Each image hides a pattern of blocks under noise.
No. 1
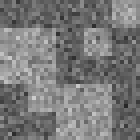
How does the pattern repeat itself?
mirrored about the diagonal from the bottom left
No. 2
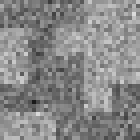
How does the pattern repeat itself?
no symmetry
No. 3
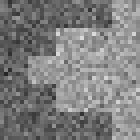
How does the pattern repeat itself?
top and bottom mirror each other
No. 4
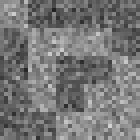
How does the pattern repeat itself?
mirrored about the diagonal from the top left
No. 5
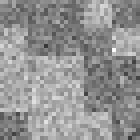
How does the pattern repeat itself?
mirrored about the diagonal from the bottom left
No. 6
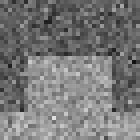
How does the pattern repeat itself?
left and right mirror each other
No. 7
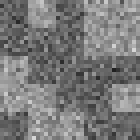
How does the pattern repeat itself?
mirrored about the diagonal from the bottom left
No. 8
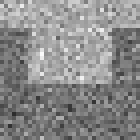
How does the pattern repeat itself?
left and right mirror each other
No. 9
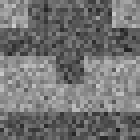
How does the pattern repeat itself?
left and right mirror each other
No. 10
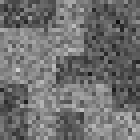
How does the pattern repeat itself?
no symmetry
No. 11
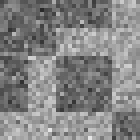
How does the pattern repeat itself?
mirrored about the diagonal from the top left
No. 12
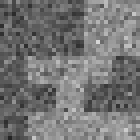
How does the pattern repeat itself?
no symmetry
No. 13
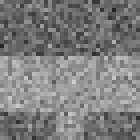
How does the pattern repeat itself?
left and right mirror each other
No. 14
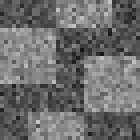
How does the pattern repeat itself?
the same after a half turn
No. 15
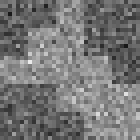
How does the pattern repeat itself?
mirrored about the diagonal from the top left
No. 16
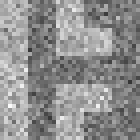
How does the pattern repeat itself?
top and bottom mirror each other
